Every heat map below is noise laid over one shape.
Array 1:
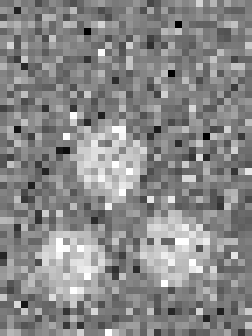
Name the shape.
three dots
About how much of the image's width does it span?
two thirds
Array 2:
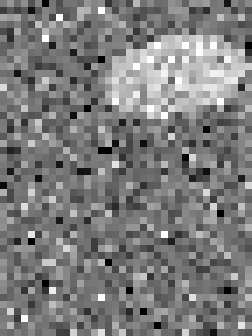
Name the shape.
ellipse
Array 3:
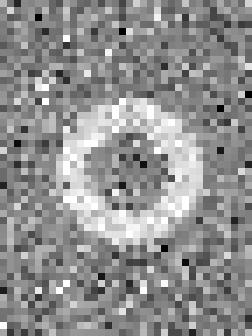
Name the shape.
ring
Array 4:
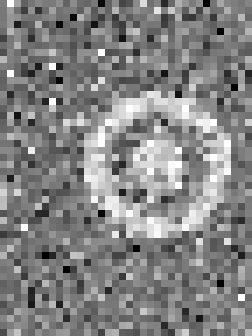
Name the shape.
bullseye
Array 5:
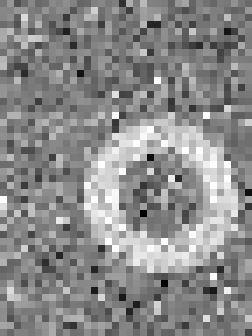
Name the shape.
ring
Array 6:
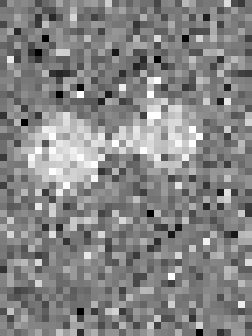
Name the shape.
dumbbell
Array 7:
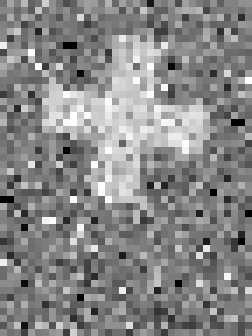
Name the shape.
cross
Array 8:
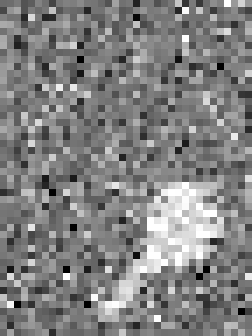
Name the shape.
lollipop
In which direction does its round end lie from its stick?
up and right
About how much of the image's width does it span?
half
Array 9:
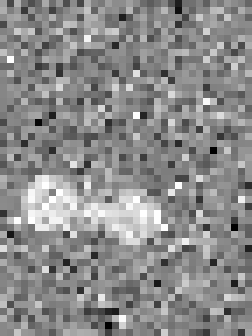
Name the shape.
dumbbell
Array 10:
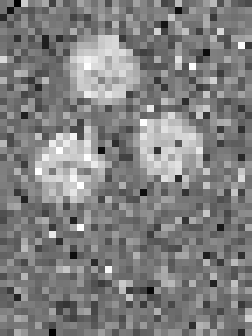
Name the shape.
three dots
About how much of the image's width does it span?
two thirds
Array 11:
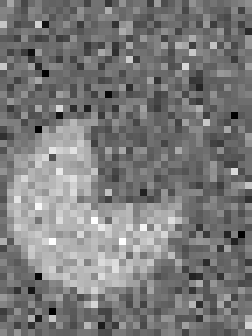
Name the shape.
disc with a wedge cut out
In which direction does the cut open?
up and right
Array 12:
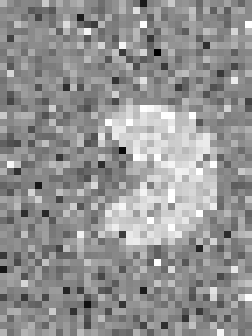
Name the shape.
disc with a wedge cut out
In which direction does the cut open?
left
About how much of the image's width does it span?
half
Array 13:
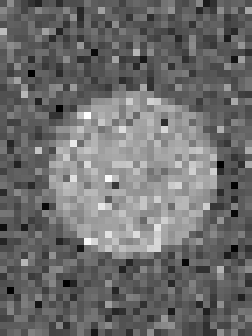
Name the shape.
disc
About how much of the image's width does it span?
two thirds
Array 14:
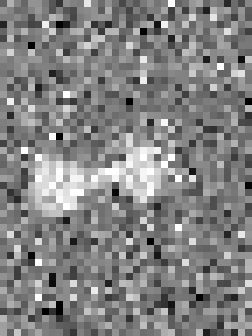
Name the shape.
dumbbell
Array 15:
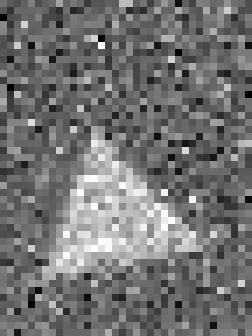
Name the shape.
triangle
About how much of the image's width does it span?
two thirds
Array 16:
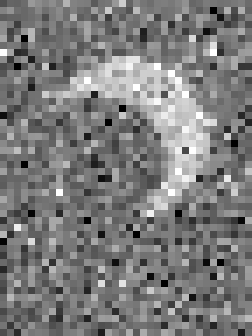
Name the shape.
crescent
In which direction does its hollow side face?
down and left
